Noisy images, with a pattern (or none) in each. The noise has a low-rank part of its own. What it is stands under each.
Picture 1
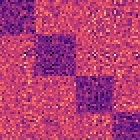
blocks along the diagonal
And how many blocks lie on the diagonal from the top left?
4
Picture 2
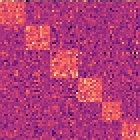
blocks along the diagonal
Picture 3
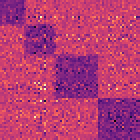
blocks along the diagonal
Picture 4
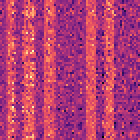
bands of columns
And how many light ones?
5
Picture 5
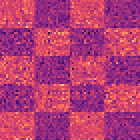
a checkerboard
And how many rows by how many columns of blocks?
5 by 4
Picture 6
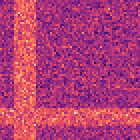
bands of rows crossing bands of columns
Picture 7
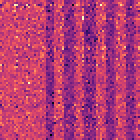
bands of columns
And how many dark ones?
5
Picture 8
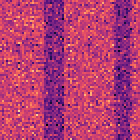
bands of columns
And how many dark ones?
2
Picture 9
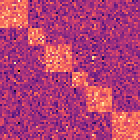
blocks along the diagonal
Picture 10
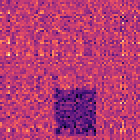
one block
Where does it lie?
bottom middle
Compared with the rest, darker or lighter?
darker
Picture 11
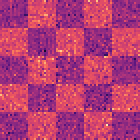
a checkerboard
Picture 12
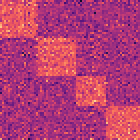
blocks along the diagonal
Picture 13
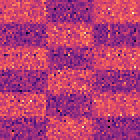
a checkerboard
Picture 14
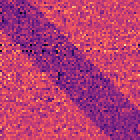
a diagonal band
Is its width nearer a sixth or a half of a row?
a half
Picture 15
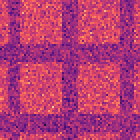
bands of rows crossing bands of columns
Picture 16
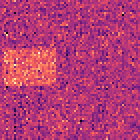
one block
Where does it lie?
middle left
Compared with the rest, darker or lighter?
lighter
